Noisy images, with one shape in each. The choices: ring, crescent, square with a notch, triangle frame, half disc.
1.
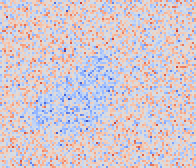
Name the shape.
half disc
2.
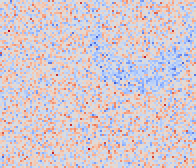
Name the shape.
crescent
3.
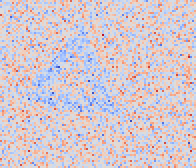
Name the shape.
triangle frame
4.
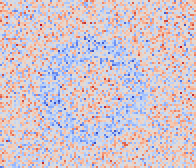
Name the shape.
ring
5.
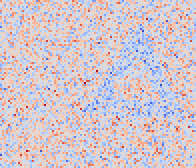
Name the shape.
triangle frame
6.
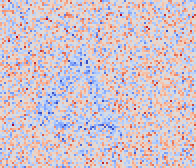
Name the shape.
triangle frame
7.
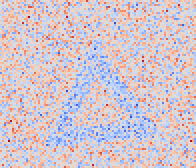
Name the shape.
triangle frame
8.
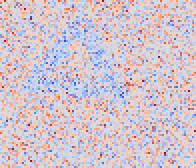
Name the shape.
triangle frame
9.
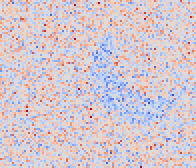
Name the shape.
crescent
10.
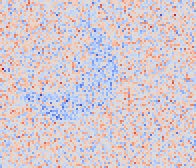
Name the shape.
crescent
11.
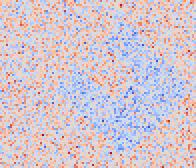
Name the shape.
square with a notch
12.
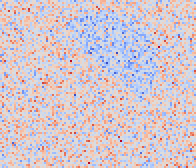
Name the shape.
half disc
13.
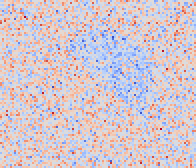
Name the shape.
half disc
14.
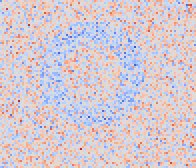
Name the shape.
ring
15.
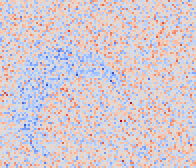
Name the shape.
crescent
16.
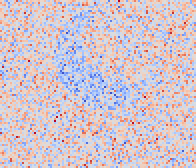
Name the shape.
crescent
